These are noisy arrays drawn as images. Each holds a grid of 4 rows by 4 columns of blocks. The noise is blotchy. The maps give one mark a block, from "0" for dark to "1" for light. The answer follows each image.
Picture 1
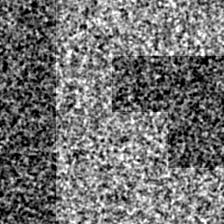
0 1 1 1
0 1 0 0
0 1 1 0
0 1 1 1
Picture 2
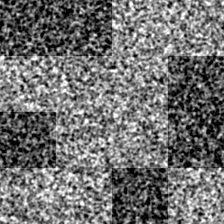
0 0 1 1
1 1 1 0
0 1 1 0
1 1 0 1
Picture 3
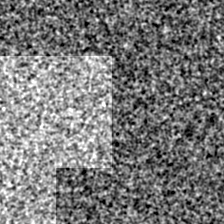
0 0 0 0
1 1 0 0
1 1 0 0
1 0 0 0
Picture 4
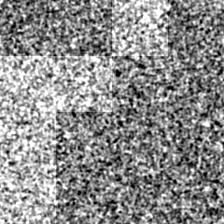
0 0 1 0
1 1 0 0
1 0 0 0
1 0 0 0
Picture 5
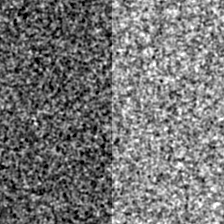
0 0 1 1
0 0 1 1
0 0 1 1
0 0 1 1
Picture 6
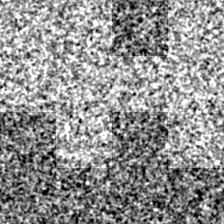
1 1 0 1
1 1 1 1
0 1 0 1
0 0 0 0
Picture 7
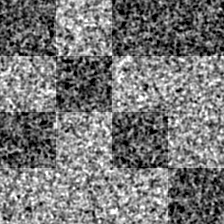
0 1 0 0
1 0 1 1
0 1 0 1
1 1 1 0
